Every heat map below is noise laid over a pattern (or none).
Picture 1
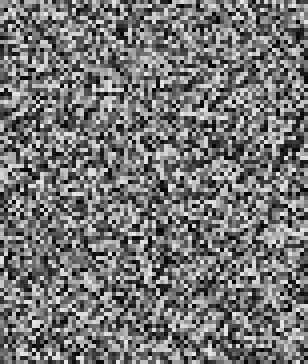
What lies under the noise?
only noise
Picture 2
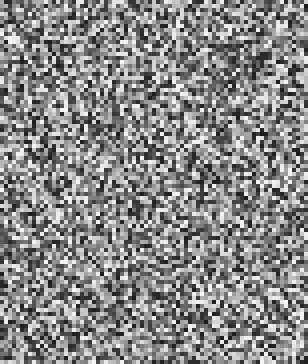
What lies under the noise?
only noise
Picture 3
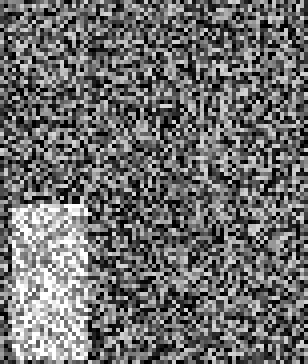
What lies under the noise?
one block
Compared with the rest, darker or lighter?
lighter
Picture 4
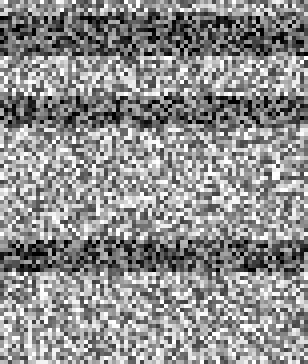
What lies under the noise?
bands of rows
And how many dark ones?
3
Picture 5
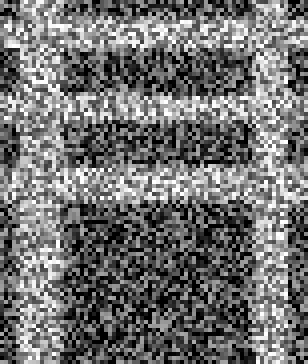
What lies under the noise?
bands of rows crossing bands of columns
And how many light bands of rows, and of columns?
3 and 2
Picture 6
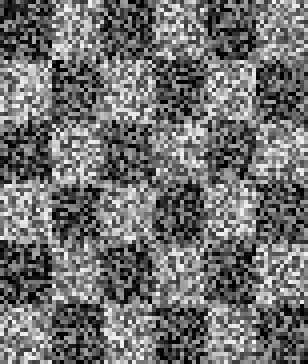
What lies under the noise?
a checkerboard
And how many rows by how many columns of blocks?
6 by 6
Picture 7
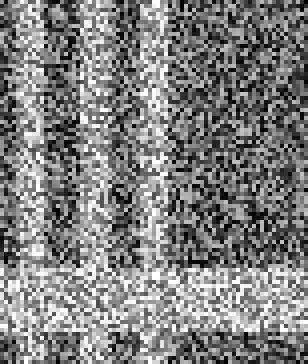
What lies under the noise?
bands of rows crossing bands of columns
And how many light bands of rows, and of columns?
1 and 3
